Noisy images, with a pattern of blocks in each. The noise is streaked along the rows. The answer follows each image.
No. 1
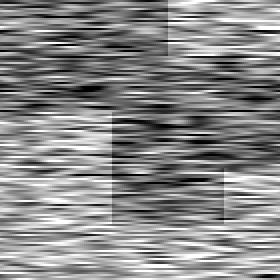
no symmetry
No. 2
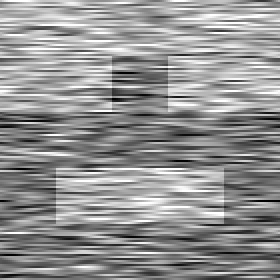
left and right mirror each other
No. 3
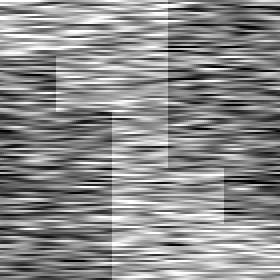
the same after a half turn
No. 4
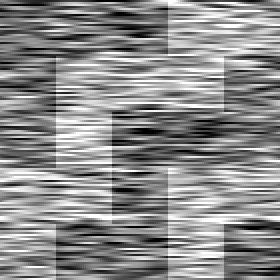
mirrored about the diagonal from the top left
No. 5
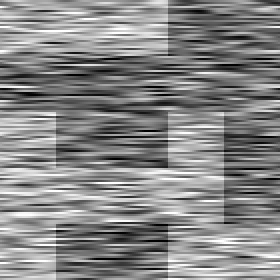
no symmetry
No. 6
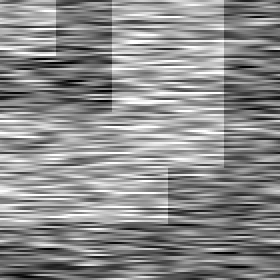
mirrored about the diagonal from the top left
